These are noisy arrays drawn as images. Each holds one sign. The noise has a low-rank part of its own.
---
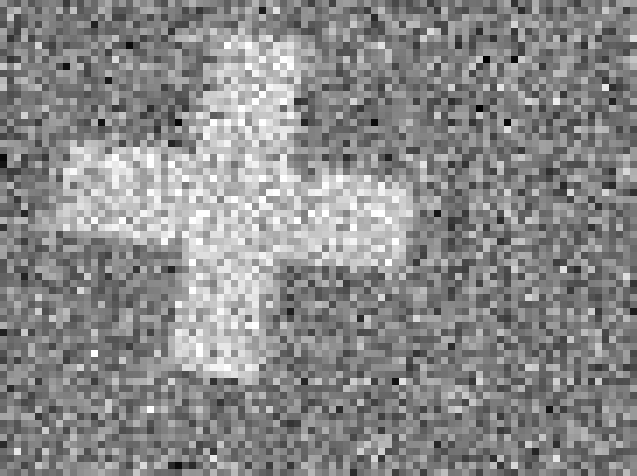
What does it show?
light plus sign
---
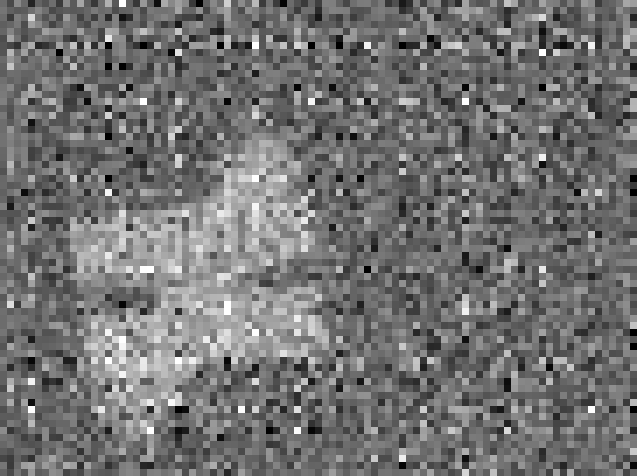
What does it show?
light not-equal sign
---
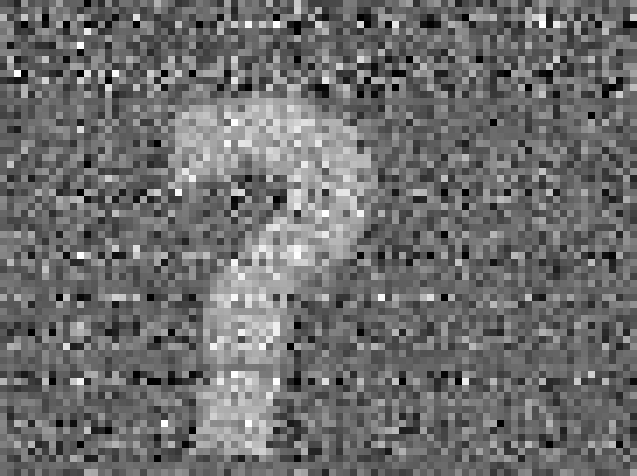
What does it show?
light question mark
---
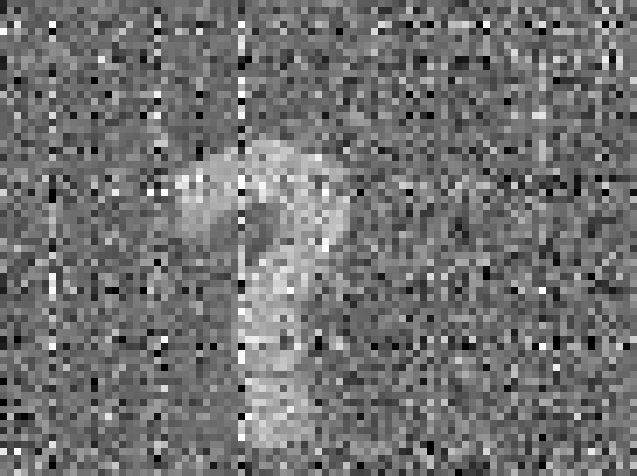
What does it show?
light question mark
